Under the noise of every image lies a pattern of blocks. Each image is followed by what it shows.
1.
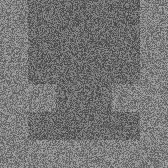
left and right mirror each other
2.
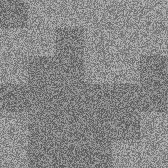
no symmetry
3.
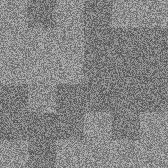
no symmetry
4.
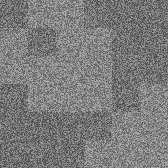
mirrored about the diagonal from the top left
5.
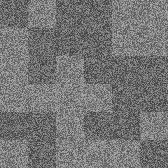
mirrored about the diagonal from the bottom left
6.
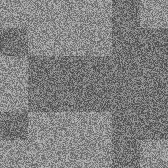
top and bottom mirror each other
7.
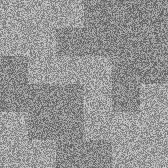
mirrored about the diagonal from the bottom left
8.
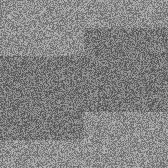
the same after a half turn
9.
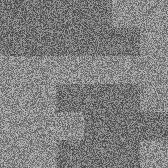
no symmetry
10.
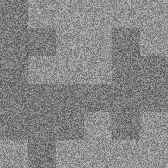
no symmetry
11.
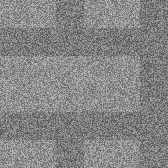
top and bottom mirror each other
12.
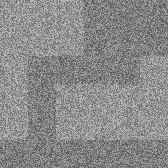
no symmetry
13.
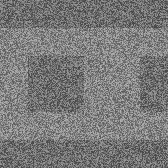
top and bottom mirror each other
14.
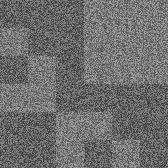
mirrored about the diagonal from the bottom left
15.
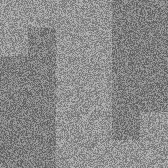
the same after a half turn
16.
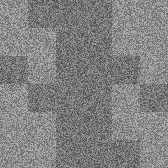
the same after a half turn
